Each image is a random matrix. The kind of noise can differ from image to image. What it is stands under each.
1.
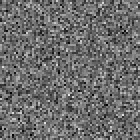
independent entries
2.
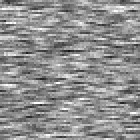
streaked along the rows
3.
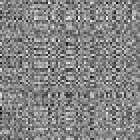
low rank plus noise
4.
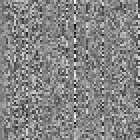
columns of uneven size
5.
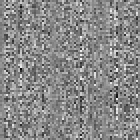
columns of uneven size
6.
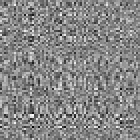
low rank plus noise
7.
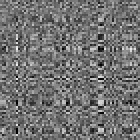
low rank plus noise
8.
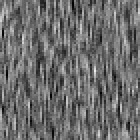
streaked along the columns
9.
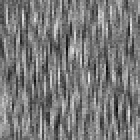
streaked along the columns
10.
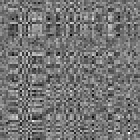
low rank plus noise
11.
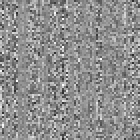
columns of uneven size
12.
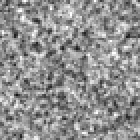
blotchy
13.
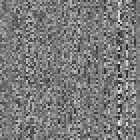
columns of uneven size
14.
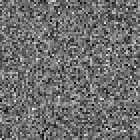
independent entries
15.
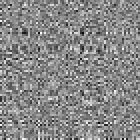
low rank plus noise
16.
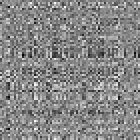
low rank plus noise
